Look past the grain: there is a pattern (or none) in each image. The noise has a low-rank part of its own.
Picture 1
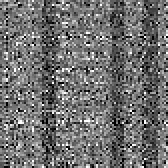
bands of columns
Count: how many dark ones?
3
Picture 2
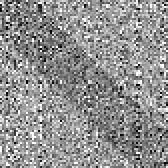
a diagonal band
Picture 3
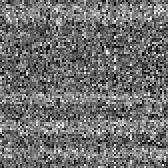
bands of rows
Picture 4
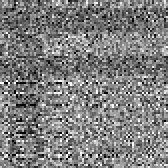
bands of rows crossing bands of columns
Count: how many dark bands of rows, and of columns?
2 and 1
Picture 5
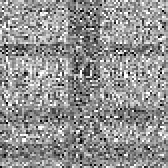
bands of rows crossing bands of columns
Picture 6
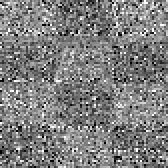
a checkerboard
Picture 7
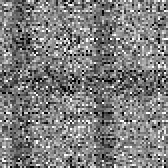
bands of rows crossing bands of columns
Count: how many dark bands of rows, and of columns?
1 and 2
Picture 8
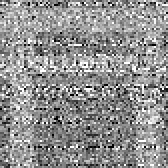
bands of rows crossing bands of columns
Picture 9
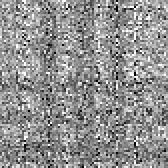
bands of rows crossing bands of columns
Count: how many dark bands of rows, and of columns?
3 and 3
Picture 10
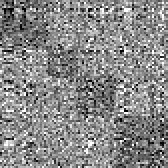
blocks along the diagonal
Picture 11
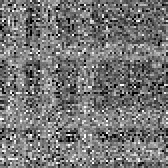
bands of rows crossing bands of columns
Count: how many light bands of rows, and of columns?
3 and 3
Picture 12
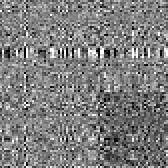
one block
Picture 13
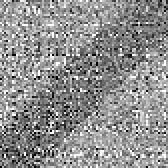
a diagonal band
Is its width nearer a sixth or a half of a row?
a half
